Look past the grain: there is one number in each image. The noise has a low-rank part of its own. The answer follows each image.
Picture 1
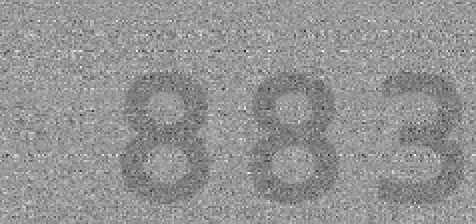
883
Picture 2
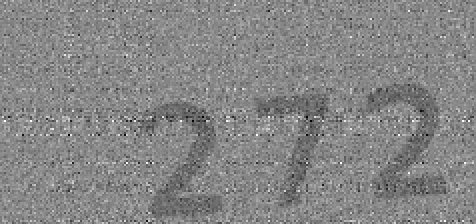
272
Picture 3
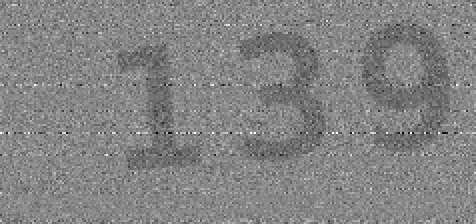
139
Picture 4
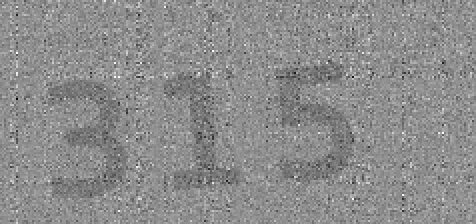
315
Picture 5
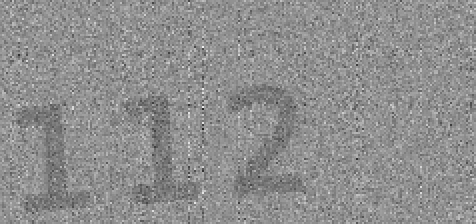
112
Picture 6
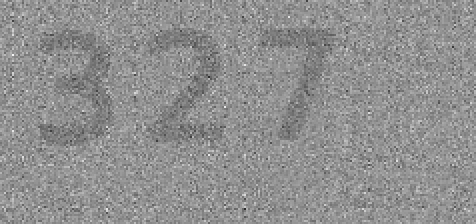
327
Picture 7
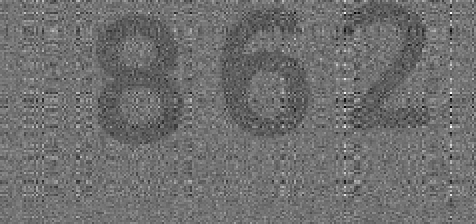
862
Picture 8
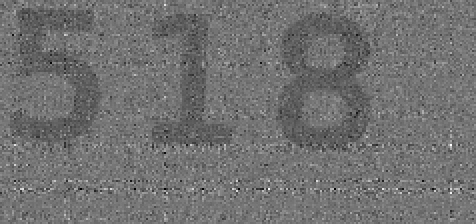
518
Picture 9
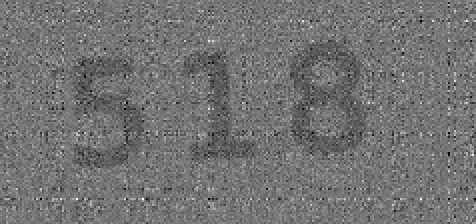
518
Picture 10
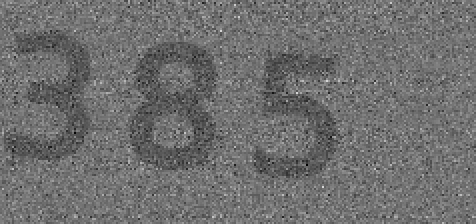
385
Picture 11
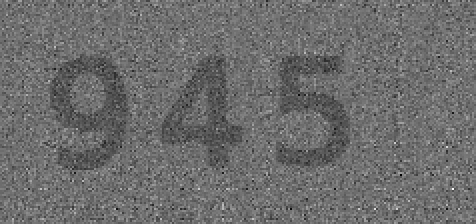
945
